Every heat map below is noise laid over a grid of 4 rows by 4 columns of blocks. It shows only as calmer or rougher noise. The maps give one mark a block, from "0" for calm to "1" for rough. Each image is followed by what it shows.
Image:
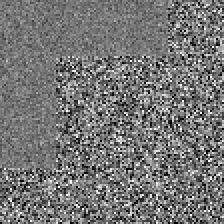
0001
0111
0111
1111
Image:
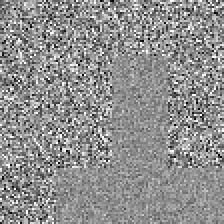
1111
1101
1101
1000
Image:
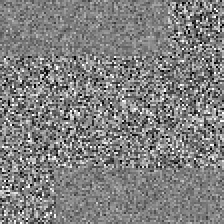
0001
1111
1111
1000
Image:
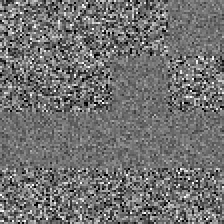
1110
1101
0000
1111
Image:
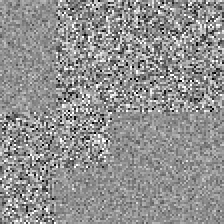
0111
0111
1100
1000
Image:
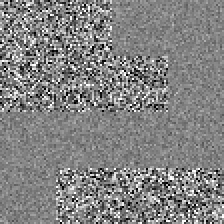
1100
1110
0000
0111
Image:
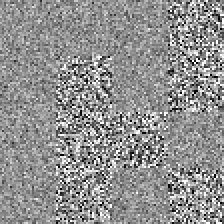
0001
0101
0110
0101
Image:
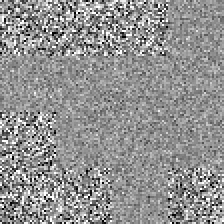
1110
0000
1000
1101
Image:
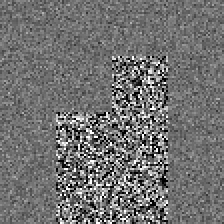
0000
0010
0110
0110
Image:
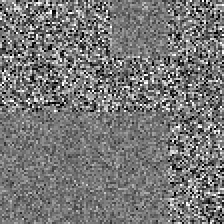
1101
1111
0001
0001
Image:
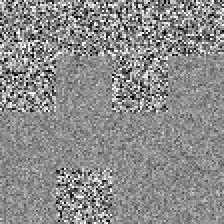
1111
1010
0000
0100
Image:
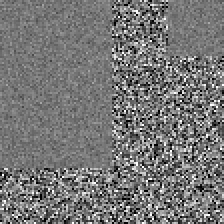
0010
0011
0011
1111
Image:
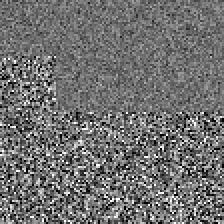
0000
1000
1111
1111
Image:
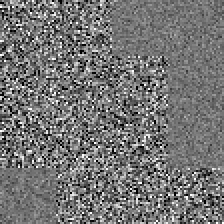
1100
1110
1110
0111
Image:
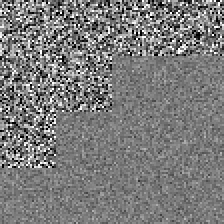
1111
1100
1000
0000
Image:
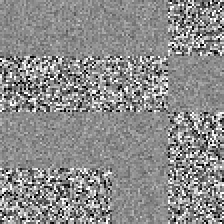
0001
1110
0001
1101
